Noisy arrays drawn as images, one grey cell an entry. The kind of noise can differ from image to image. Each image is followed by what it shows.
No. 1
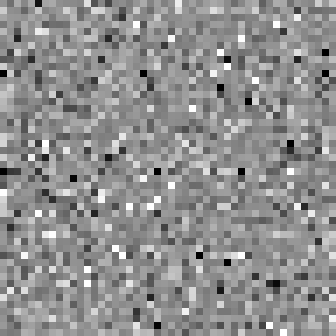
heavy tails
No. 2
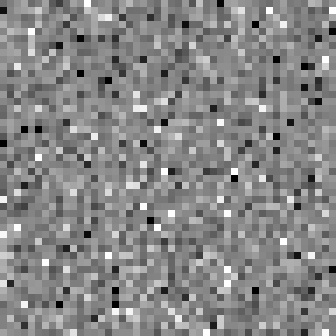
heavy tails
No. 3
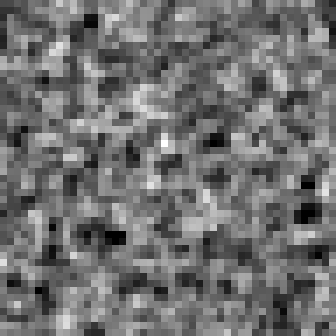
blotchy
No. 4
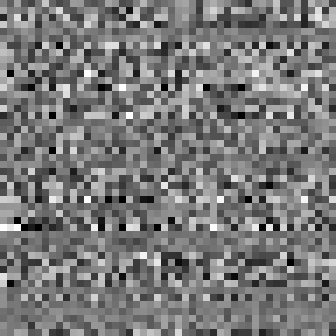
rows of uneven size
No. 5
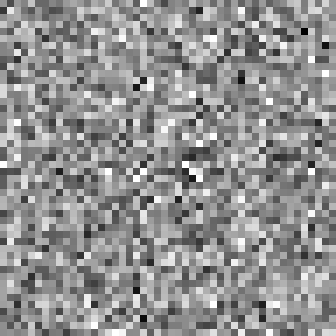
low rank plus noise
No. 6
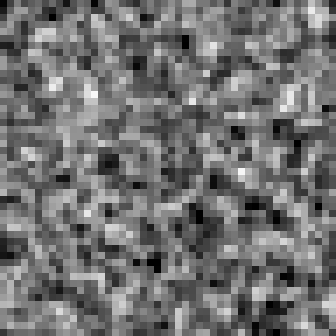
blotchy
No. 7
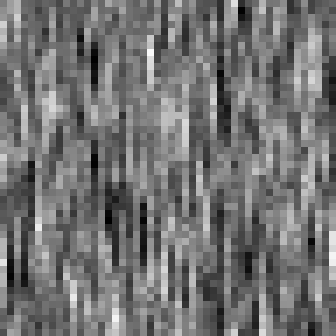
streaked along the columns
